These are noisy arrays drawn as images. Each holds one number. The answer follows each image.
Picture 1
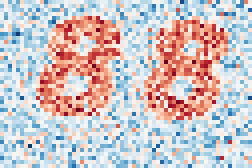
88
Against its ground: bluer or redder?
redder
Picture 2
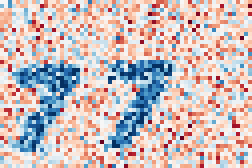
77
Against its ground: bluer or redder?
bluer
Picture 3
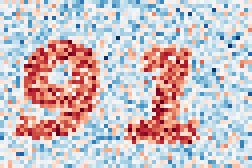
91
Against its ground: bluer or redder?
redder
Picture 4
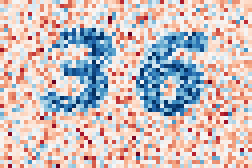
36
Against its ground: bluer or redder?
bluer
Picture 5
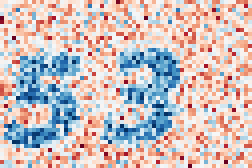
53
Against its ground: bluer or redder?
bluer
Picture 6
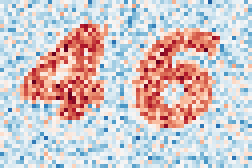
46
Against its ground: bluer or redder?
redder
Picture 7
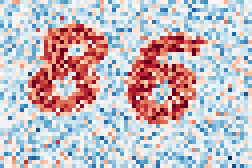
86
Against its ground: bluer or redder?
redder
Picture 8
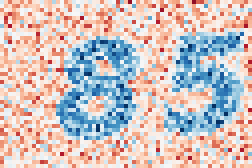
85
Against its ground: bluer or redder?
bluer
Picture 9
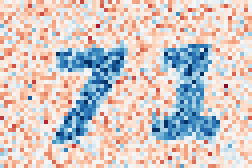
71
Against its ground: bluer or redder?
bluer
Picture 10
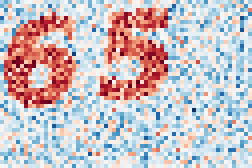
65
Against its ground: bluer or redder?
redder
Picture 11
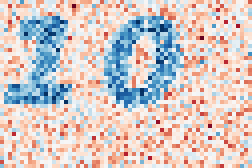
10
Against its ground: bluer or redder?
bluer
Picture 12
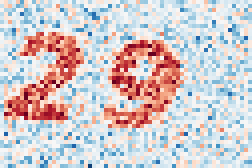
29
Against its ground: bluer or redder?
redder
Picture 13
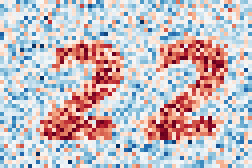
22
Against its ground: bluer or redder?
redder
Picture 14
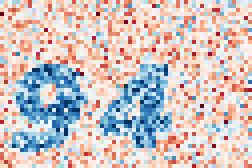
94
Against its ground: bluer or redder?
bluer
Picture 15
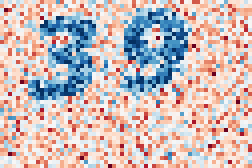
39
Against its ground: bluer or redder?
bluer
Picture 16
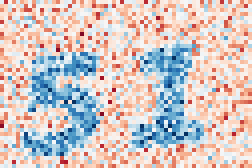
51
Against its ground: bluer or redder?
bluer
